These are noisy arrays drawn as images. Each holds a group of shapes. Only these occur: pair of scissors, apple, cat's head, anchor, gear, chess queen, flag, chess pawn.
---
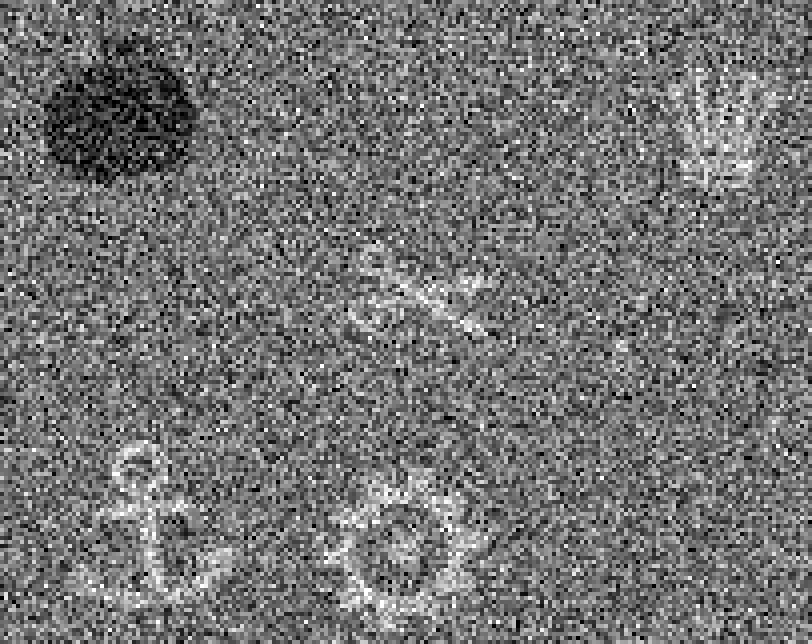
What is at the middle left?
nothing
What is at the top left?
apple
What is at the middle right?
nothing
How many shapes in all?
5
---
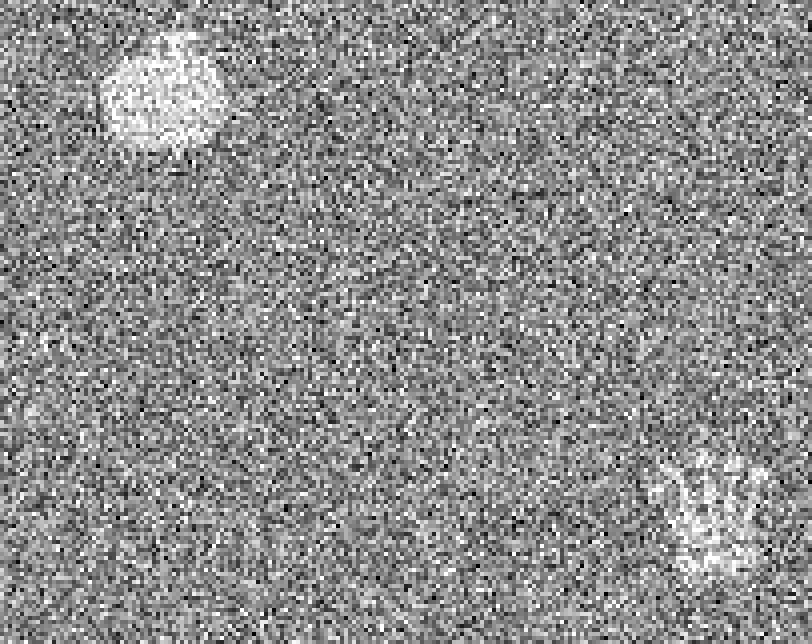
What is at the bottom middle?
nothing
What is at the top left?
apple
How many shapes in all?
2
